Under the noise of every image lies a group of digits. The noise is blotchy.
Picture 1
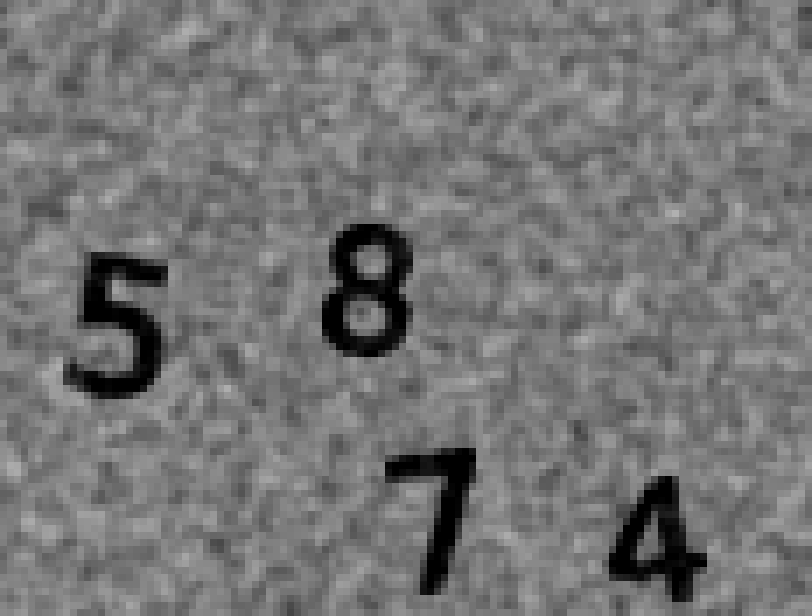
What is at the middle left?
5
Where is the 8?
centre
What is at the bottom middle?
7
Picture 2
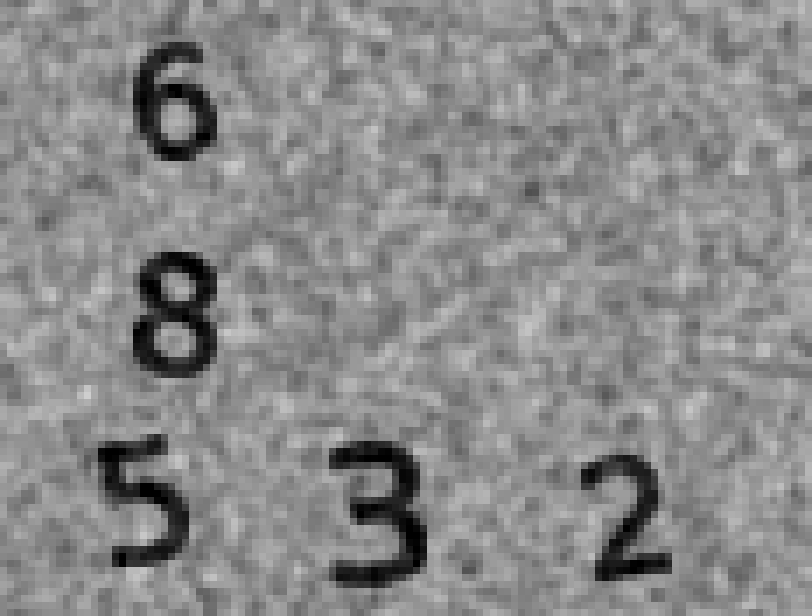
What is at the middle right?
nothing
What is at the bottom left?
5
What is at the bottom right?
2
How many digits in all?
5
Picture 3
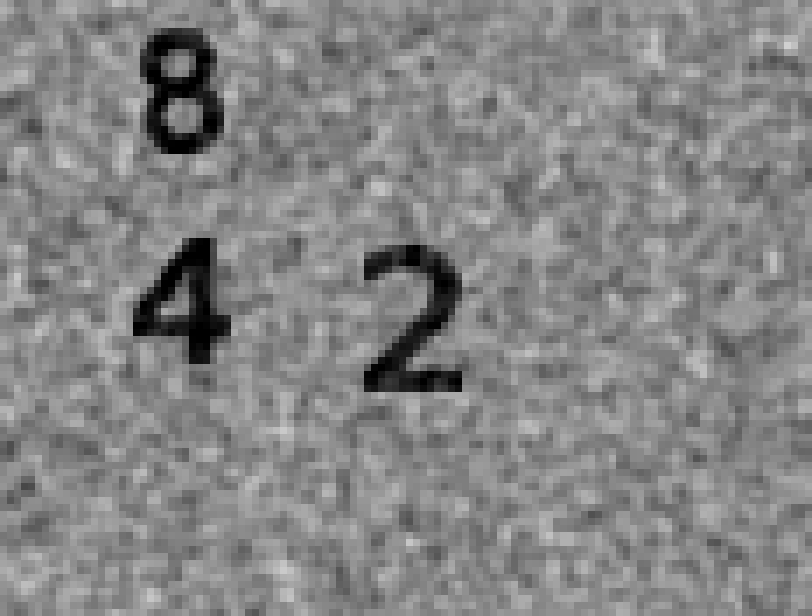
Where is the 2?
centre
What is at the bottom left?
nothing
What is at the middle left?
4
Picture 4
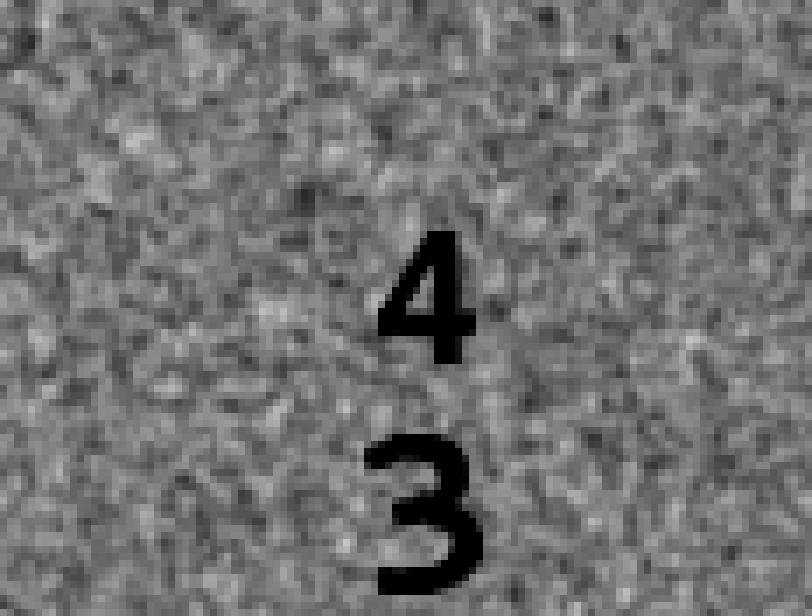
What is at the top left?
nothing
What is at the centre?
4
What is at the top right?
nothing
